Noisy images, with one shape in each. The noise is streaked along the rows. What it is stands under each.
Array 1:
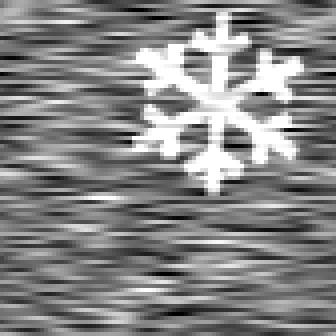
light snowflake
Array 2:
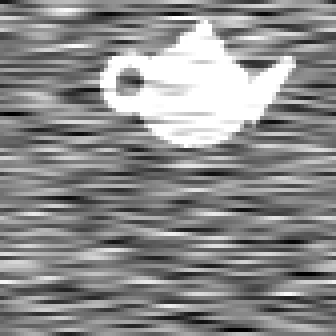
light teapot
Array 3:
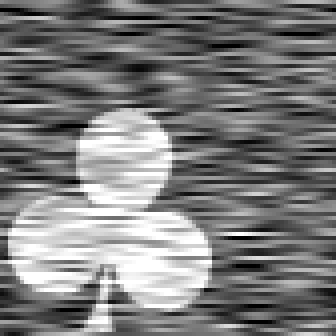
light club
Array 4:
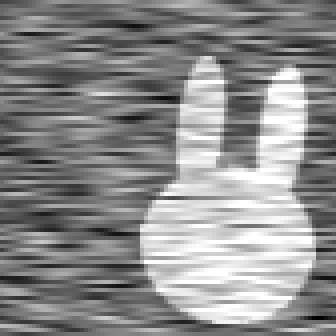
light rabbit's head
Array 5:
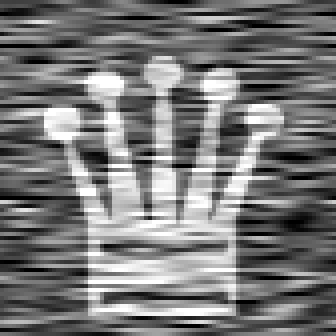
light chess queen
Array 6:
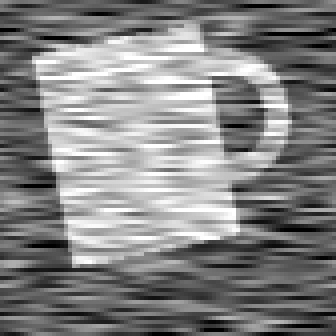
light cup
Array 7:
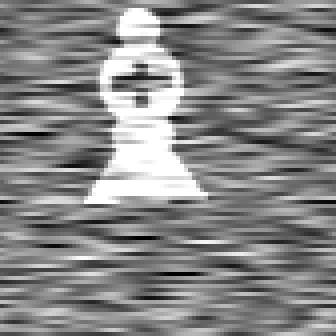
light chess bishop
